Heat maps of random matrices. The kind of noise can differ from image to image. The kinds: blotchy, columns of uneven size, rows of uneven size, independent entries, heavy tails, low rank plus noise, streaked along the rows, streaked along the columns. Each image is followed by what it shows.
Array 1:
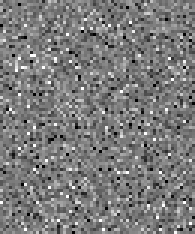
heavy tails
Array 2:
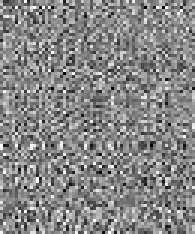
low rank plus noise
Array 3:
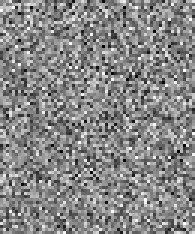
independent entries
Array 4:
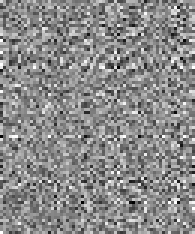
low rank plus noise
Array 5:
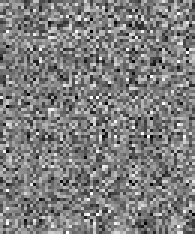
low rank plus noise
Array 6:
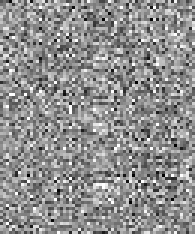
low rank plus noise
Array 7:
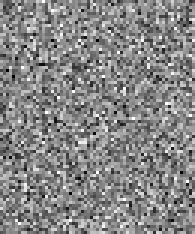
independent entries
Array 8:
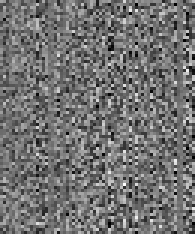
columns of uneven size
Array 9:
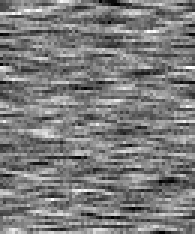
streaked along the rows
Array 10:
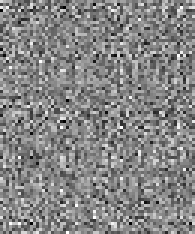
low rank plus noise
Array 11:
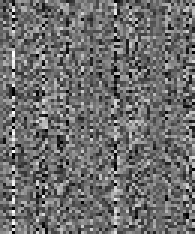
columns of uneven size
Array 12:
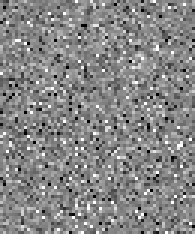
heavy tails
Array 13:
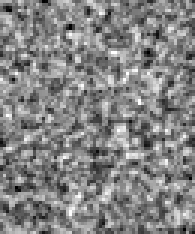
blotchy
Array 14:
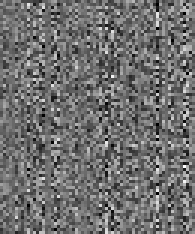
columns of uneven size
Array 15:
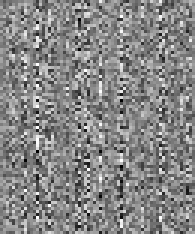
columns of uneven size
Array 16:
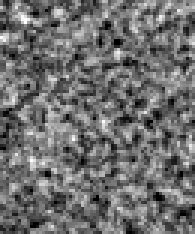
blotchy
